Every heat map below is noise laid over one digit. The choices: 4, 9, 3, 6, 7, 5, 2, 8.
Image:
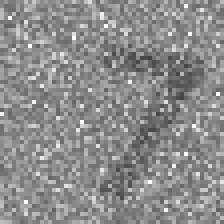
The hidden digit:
7
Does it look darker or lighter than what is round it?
darker
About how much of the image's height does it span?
two thirds
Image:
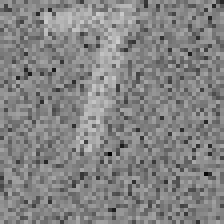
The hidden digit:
7
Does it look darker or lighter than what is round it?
lighter
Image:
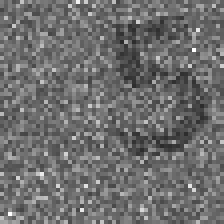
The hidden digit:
5
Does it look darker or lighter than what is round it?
darker
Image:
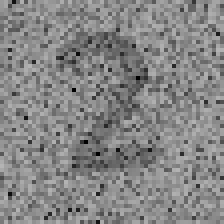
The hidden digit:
2
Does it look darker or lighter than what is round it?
darker
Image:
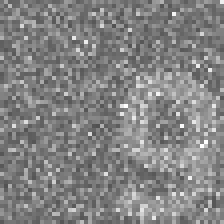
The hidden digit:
9
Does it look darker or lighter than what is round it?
lighter
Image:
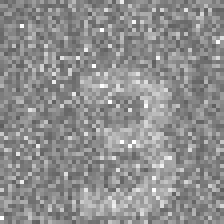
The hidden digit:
3
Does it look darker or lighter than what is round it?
lighter
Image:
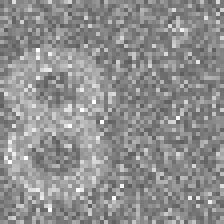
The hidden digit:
8
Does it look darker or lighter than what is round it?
lighter
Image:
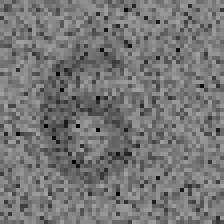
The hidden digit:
6
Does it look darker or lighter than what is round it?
darker
